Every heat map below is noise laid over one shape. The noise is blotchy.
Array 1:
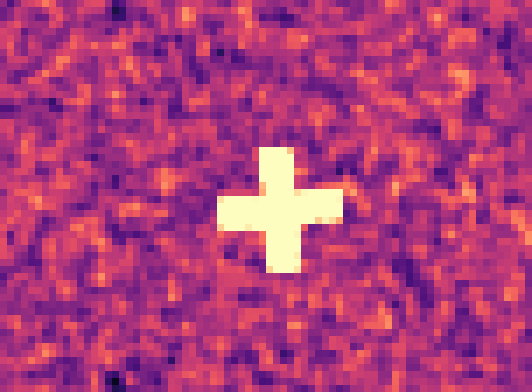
cross
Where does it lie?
centre
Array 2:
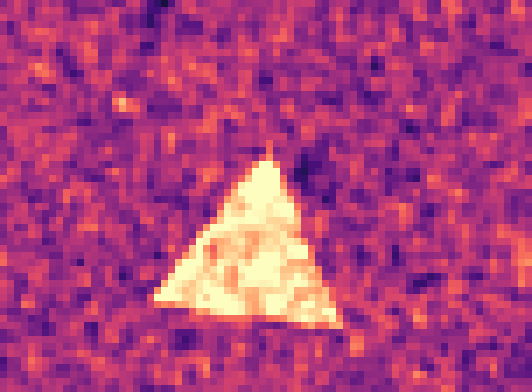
triangle
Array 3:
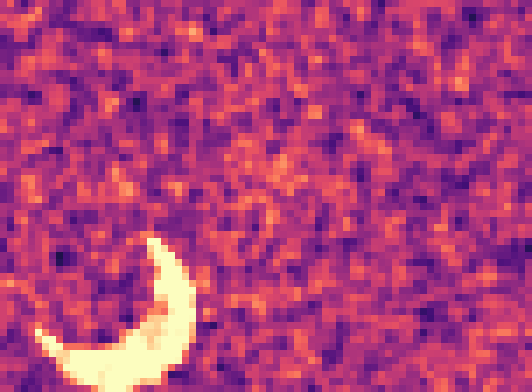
crescent
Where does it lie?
bottom left
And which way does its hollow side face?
up and left
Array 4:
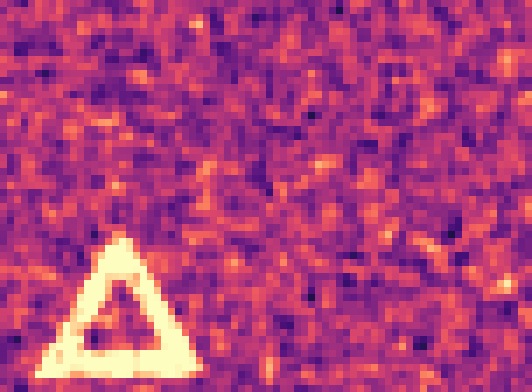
triangle frame
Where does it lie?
bottom left
